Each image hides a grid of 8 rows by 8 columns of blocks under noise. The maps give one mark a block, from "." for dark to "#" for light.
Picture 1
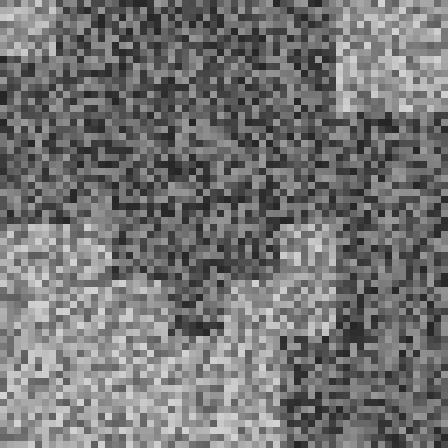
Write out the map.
# . . . . . # #
. . . . . . # #
. . . . . . . .
. . . . . . . .
# # . . . # . .
# # # . # # . .
# # # # # . . .
# # # # # . . .
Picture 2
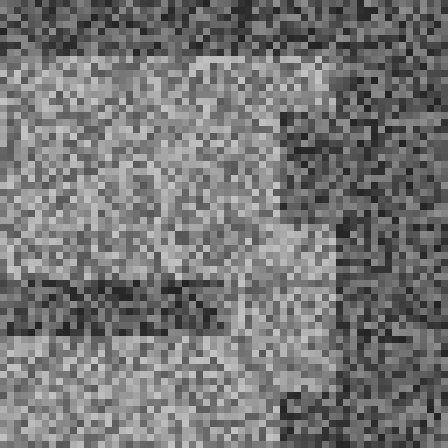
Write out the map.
. . . . . . . .
# # # # # # . .
# # # # # . . .
# # # # # . . .
# # # # # # . .
. . . . # # . .
# # # # # # . .
# # # # # . . .
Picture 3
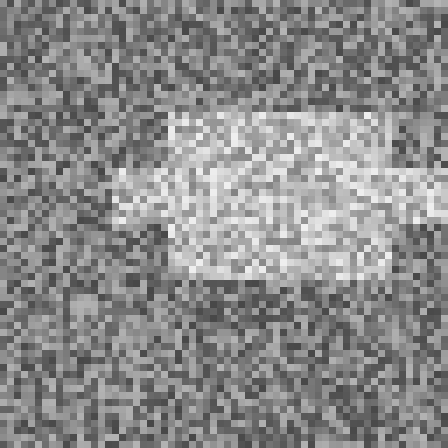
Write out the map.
. . . . . . . .
. . . . . . . .
. . . # # # # .
. . # # # # # #
. . . # # # # .
. . . . . . . .
. . . . . . . .
. . . . . . . .
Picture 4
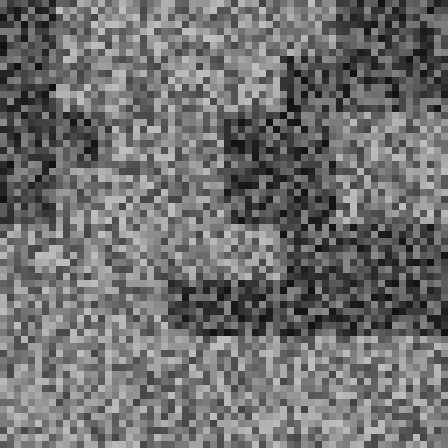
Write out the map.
. # # # # # . .
. # # # # . . .
. . # # . . # #
. # # # . . # #
# # # # # . . .
# # # . . . . .
# # # # # # # #
# # # # # # # #
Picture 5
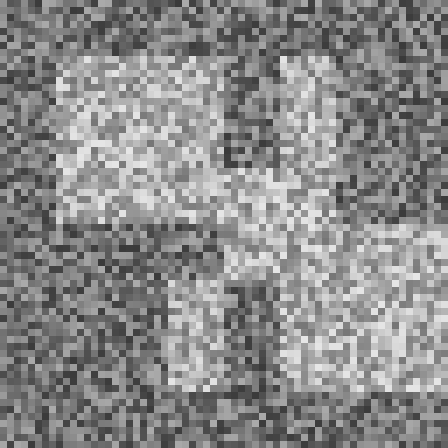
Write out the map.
. . . . . . . .
. # # # . # . .
. # # # . # . .
. # # # # # . .
. . . . # # # #
. . . # . # # #
. . . # . # # #
. . . . . . . .
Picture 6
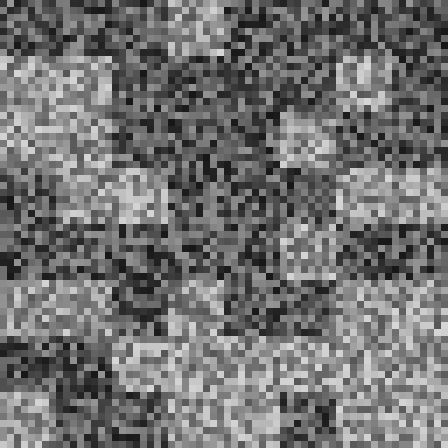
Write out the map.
. . . # . . . .
# # . . . . # .
# # . . . # . .
. # # . . . # #
. . . . . # . .
# # . # . . # #
. . # # # # # #
# . . # # . # #
